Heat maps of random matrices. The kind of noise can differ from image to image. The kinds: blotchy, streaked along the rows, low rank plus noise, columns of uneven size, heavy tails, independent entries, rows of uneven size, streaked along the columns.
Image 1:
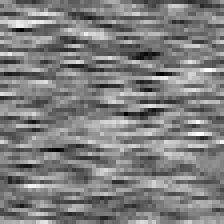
streaked along the rows
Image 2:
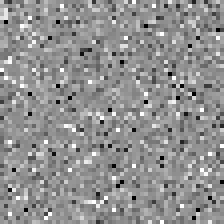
heavy tails
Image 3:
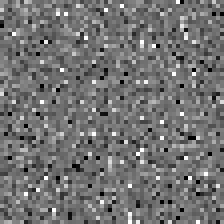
heavy tails
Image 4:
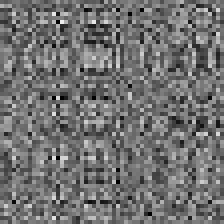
low rank plus noise
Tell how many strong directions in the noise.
two
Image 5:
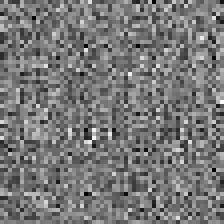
low rank plus noise
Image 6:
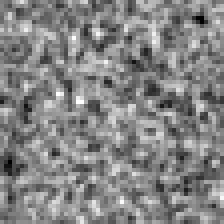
blotchy
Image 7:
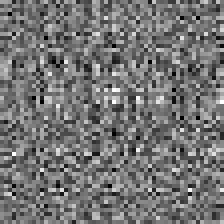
low rank plus noise
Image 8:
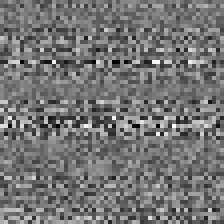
rows of uneven size
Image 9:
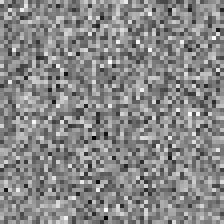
independent entries
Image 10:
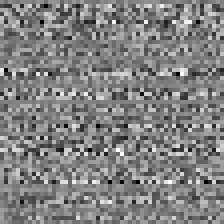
rows of uneven size
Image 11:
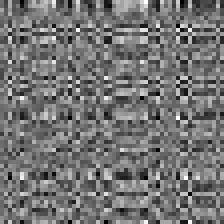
low rank plus noise
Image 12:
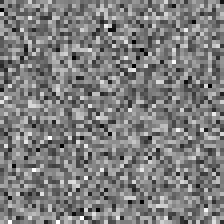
independent entries
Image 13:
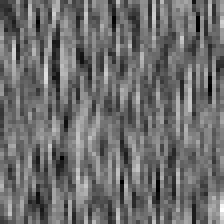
streaked along the columns
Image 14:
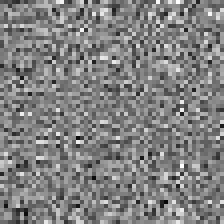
low rank plus noise
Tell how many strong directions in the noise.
five to eight
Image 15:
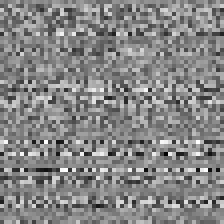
rows of uneven size
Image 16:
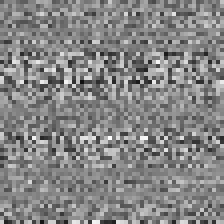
rows of uneven size
